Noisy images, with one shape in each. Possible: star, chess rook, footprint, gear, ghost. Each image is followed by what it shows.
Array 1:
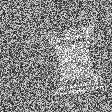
chess rook
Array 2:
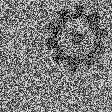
gear
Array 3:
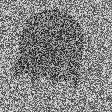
ghost
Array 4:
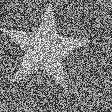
star
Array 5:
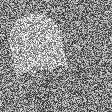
ghost
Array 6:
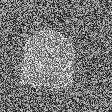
ghost
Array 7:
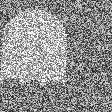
ghost
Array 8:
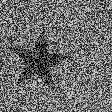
star
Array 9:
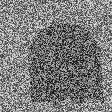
ghost
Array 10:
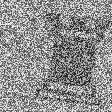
chess rook
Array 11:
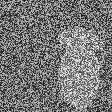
footprint
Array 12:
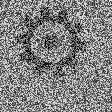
gear
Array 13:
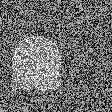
ghost
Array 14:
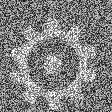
gear
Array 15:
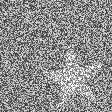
star
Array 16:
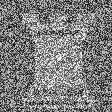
chess rook
